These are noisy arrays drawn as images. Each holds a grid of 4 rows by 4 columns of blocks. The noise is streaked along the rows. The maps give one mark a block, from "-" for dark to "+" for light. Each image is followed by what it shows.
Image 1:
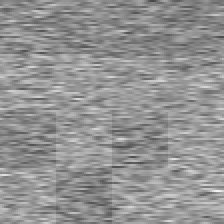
- - - -
+ + + +
- + - +
+ - + +
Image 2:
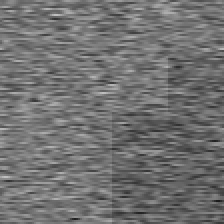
+ + + +
+ + + -
+ + - -
+ + - -
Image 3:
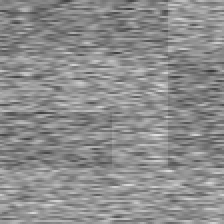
- - - +
+ + + -
- - + -
+ + + +
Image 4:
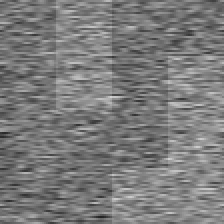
- + - -
- + - +
- - - +
- - + +
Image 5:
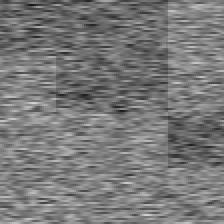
- - - +
+ - - +
+ + + -
+ + + +
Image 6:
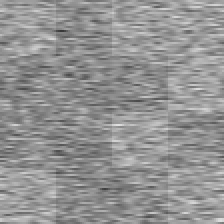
+ - + +
- - - +
- - + -
+ - - +
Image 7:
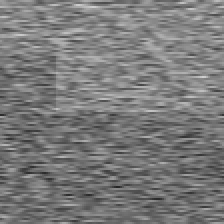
+ + + +
- + + +
- - - -
- - - -
